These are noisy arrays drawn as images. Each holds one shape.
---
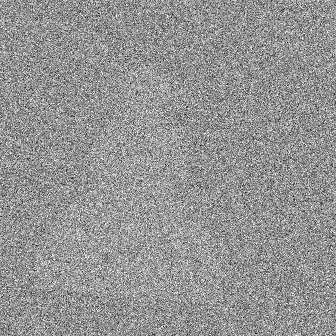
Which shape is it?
chess pawn
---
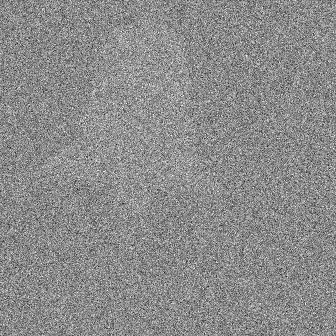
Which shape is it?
bell
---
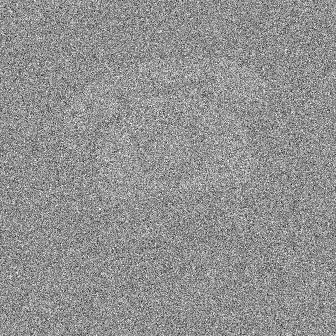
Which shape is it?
telephone
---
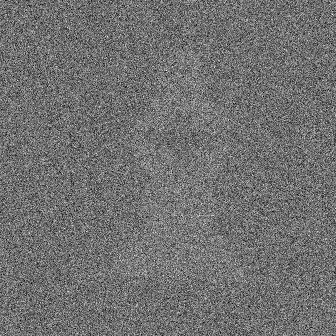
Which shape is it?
chess bishop
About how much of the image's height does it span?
two thirds
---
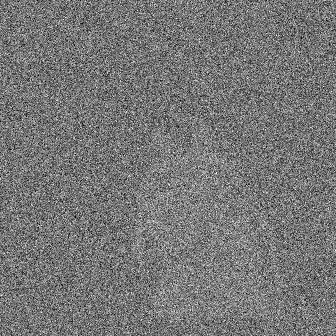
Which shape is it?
chess knight
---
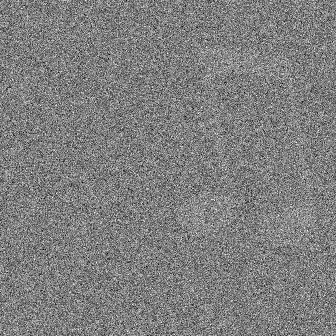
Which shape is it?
pair of musical notes
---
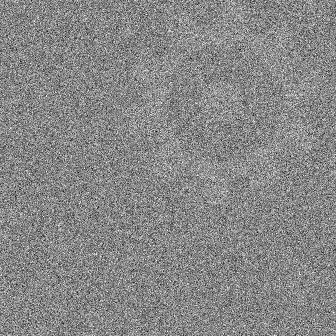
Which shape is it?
gear
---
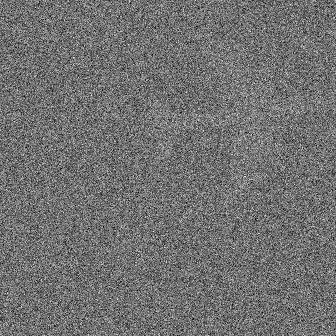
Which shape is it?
airplane
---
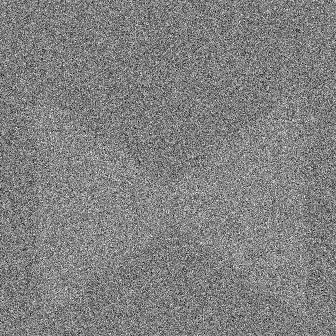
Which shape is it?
bow tie
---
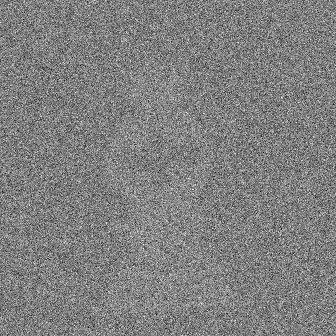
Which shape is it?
chess bishop
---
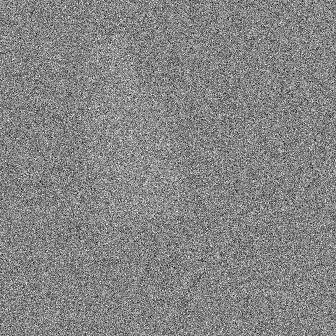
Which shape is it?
bottle
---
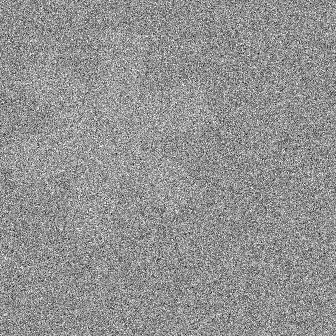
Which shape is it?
asterisk
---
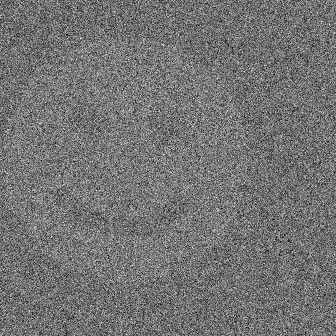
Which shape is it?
smiling face
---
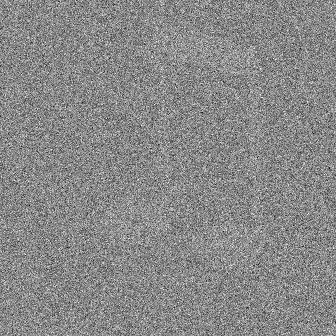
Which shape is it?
pair of musical notes
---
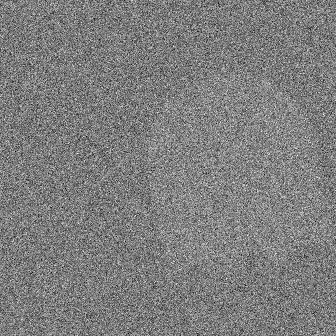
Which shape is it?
ghost
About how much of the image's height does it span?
two thirds
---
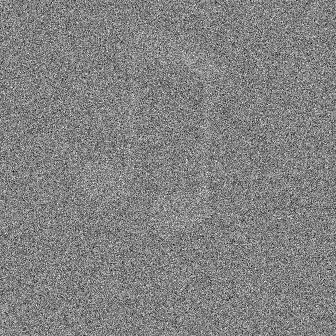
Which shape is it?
pair of musical notes
